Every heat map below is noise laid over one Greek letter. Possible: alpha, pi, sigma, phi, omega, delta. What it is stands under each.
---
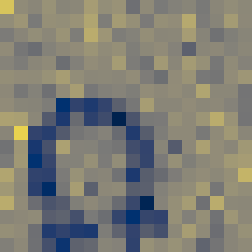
omega
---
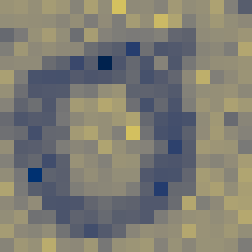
sigma
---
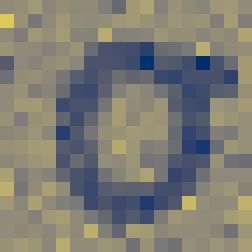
sigma
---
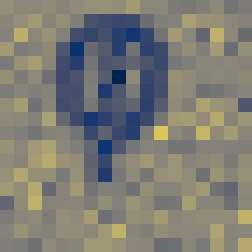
phi
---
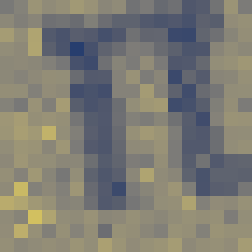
pi
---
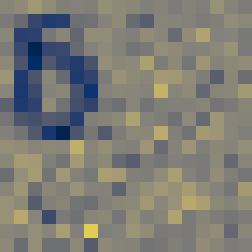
delta
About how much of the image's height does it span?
half
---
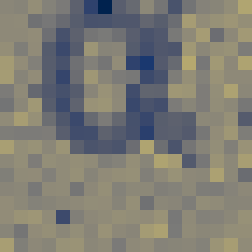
alpha
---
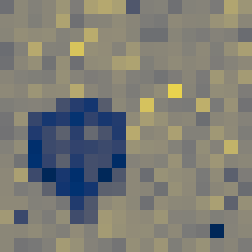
phi
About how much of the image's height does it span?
half
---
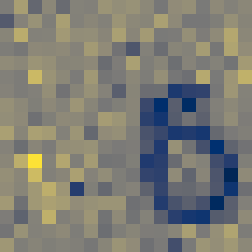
delta
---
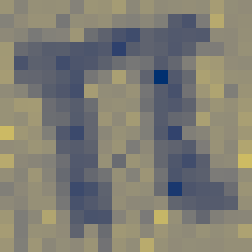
pi
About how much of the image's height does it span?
nearly all
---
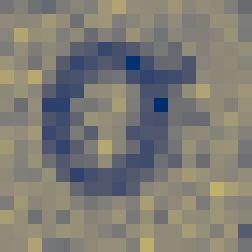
sigma
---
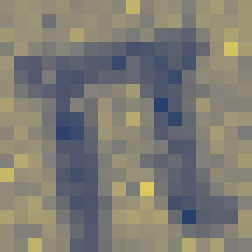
pi
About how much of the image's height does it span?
nearly all
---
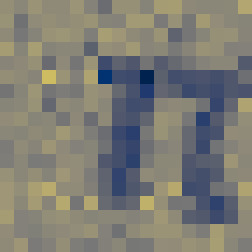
pi
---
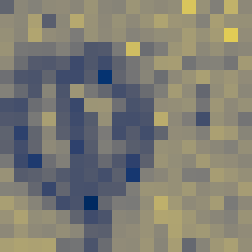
phi
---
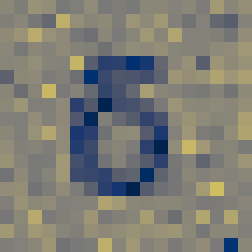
delta
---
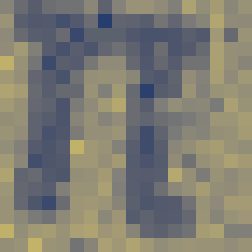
pi
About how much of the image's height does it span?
nearly all
